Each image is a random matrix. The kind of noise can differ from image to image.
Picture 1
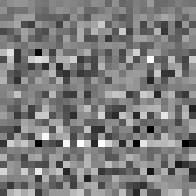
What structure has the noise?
rows of uneven size
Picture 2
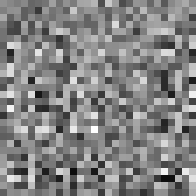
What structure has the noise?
low rank plus noise
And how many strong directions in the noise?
two
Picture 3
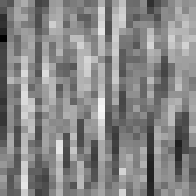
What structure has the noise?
streaked along the columns
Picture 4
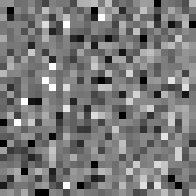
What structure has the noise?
heavy tails
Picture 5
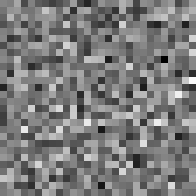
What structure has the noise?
independent entries
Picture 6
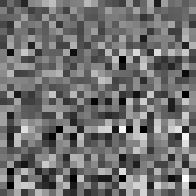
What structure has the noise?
low rank plus noise
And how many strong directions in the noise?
two
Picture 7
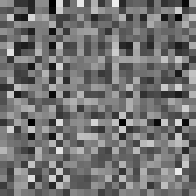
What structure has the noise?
low rank plus noise
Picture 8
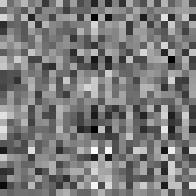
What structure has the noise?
low rank plus noise
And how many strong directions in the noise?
one
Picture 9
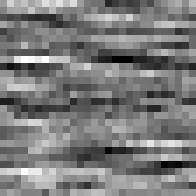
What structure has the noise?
streaked along the rows
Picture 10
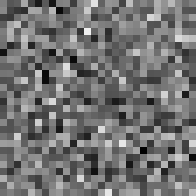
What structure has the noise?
independent entries
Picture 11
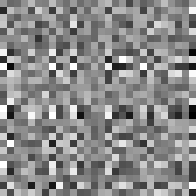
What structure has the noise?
low rank plus noise
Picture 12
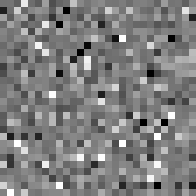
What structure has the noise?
heavy tails
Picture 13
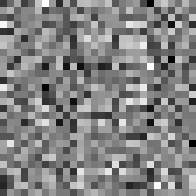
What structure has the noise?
low rank plus noise
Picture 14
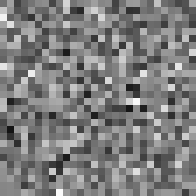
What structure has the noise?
independent entries
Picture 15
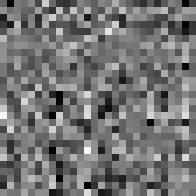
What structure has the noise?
low rank plus noise
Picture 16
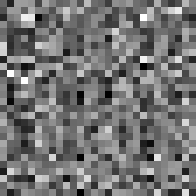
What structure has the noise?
low rank plus noise
